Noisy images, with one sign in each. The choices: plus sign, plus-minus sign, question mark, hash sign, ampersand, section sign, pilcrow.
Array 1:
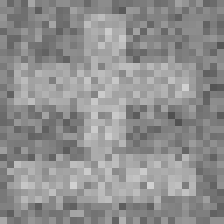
plus-minus sign
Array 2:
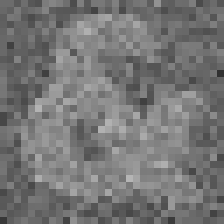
ampersand
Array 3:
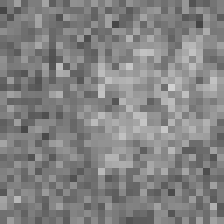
hash sign
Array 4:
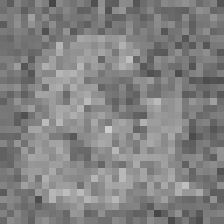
ampersand
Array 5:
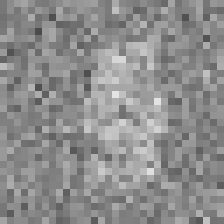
section sign
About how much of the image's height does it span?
two thirds
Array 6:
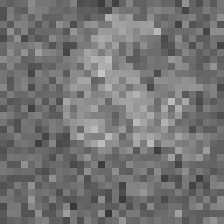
ampersand
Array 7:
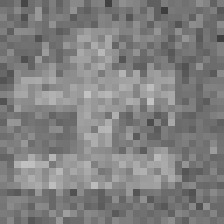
plus-minus sign
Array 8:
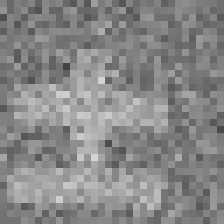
plus-minus sign
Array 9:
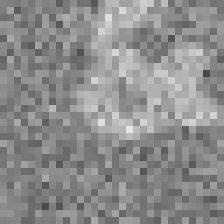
ampersand
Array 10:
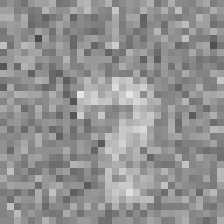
question mark
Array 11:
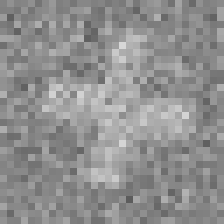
plus sign
